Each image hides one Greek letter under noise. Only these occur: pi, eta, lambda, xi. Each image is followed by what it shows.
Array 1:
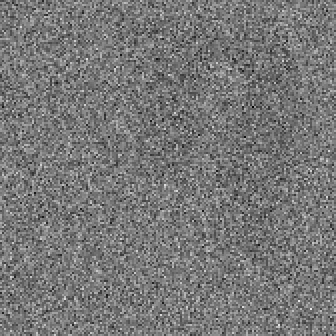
eta
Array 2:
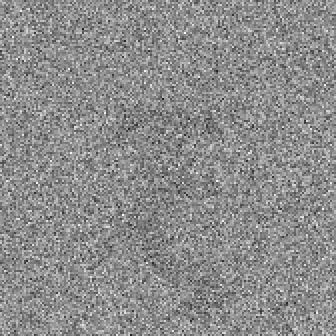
xi
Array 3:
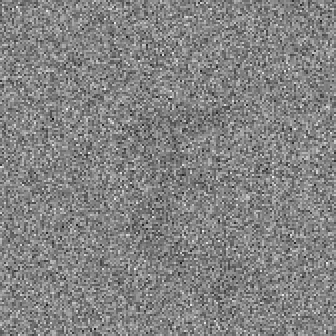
xi
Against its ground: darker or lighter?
darker
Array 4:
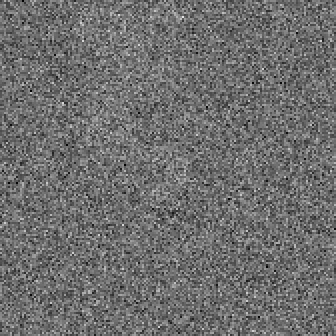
xi
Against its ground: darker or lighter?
lighter
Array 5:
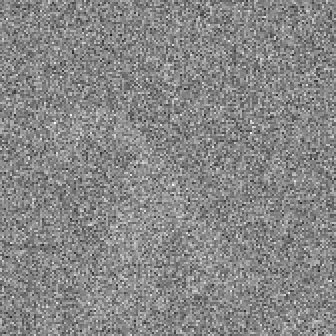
lambda
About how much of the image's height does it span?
two thirds
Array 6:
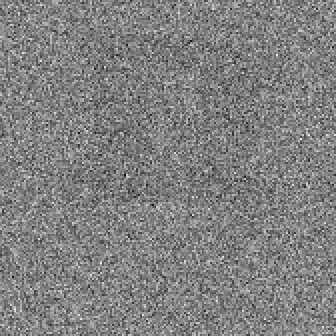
pi
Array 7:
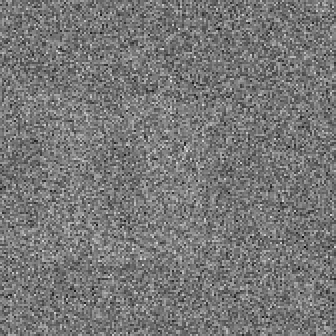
pi
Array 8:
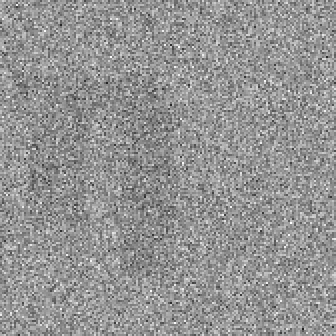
eta
